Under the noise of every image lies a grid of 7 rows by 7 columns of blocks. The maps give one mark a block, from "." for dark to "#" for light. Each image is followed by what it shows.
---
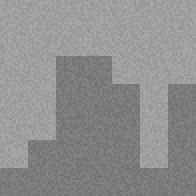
# # # # # # #
# # # # # # #
# # . . # # #
# # . . . # .
# # . . . # .
# . . . . # .
. . . . . . .
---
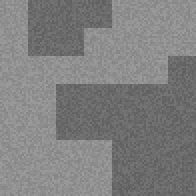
# . . . # # #
# . . # # # #
# # # # # # .
# # . . . . .
# # . . . . .
# # # # . . .
# # # # . . .
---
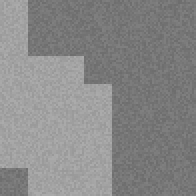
# . . . . . .
# . . . . . .
# # # . . . .
# # # # . . .
# # # # . . .
# # # # . . .
. # # # . . .
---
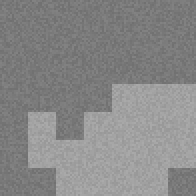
. . . . . . .
. . . . . . .
. . . . . . .
. . . . # # #
. # . # # # #
. # # # # # #
. . # # # # .
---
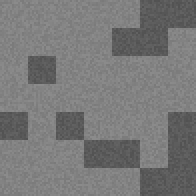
# # # # # . .
# # # # . . #
# . # # # # #
# # # # # # #
. # . # # # .
# # # . . # .
# # # # # . .
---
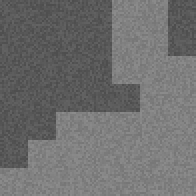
. . . . # # .
. . . . # # .
. . . . # # #
. . . . . # #
. . # # # # #
. # # # # # #
# # # # # # #
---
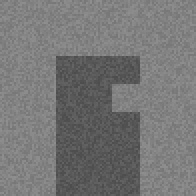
# # # # # # #
# # # # # # #
# # . . . # #
# # . . # # #
# # . . . # #
# # . . . # #
# # . . . # #
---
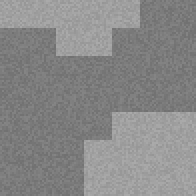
# # # # # . .
. . # # . . .
. . . . . . .
. . . . . . .
. . . . # # #
. . . # # # #
. . . # # # #
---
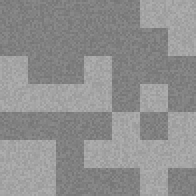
. . . . . # #
. . . . . . #
# . . # . . .
# # # # . # .
. . . . # . #
# # . # # # #
# # . . . # .
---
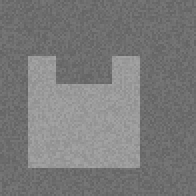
. . . . . . .
. . . . . . .
. # . . # . .
. # # # # . .
. # # # # . .
. # # # # . .
. . . . . . .
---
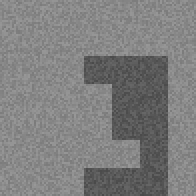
# # # # # # #
# # # # # # #
# # # . . . #
# # # # . . #
# # # # . . #
# # # # # . #
# # # . . . #
